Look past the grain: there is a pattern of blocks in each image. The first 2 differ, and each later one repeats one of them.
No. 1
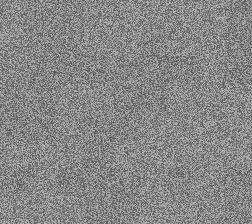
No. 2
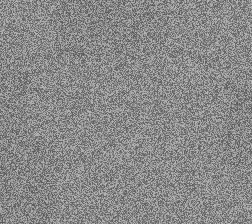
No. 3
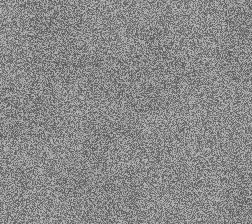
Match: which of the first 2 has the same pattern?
1
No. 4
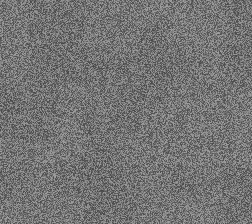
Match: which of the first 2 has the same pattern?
1
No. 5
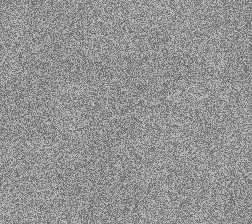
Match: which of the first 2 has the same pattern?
1
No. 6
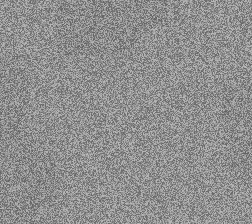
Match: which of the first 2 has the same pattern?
2
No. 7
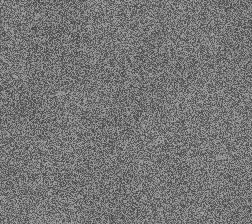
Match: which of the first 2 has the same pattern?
1
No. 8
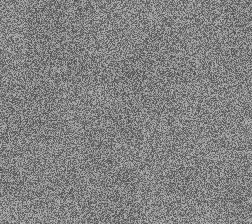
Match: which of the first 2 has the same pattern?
1
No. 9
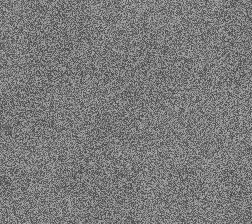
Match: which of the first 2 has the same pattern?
1
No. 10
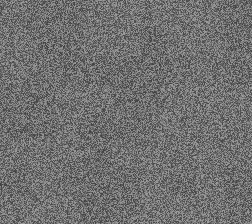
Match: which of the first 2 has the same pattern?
1
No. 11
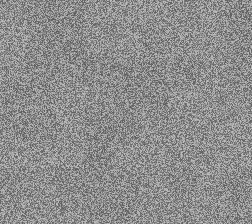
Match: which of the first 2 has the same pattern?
1
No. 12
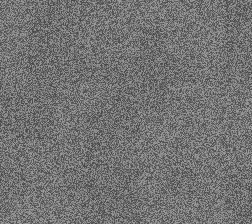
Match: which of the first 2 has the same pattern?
1
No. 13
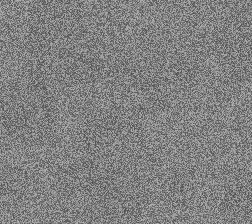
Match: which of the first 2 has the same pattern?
1
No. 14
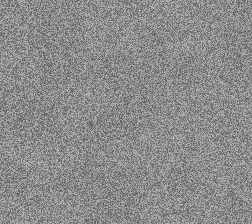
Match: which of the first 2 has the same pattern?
1
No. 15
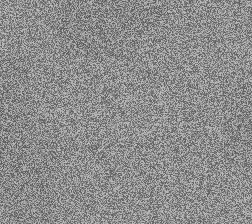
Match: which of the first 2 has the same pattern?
2
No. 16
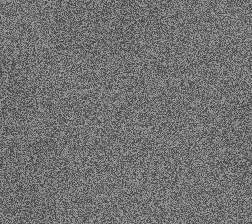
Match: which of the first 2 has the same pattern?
2
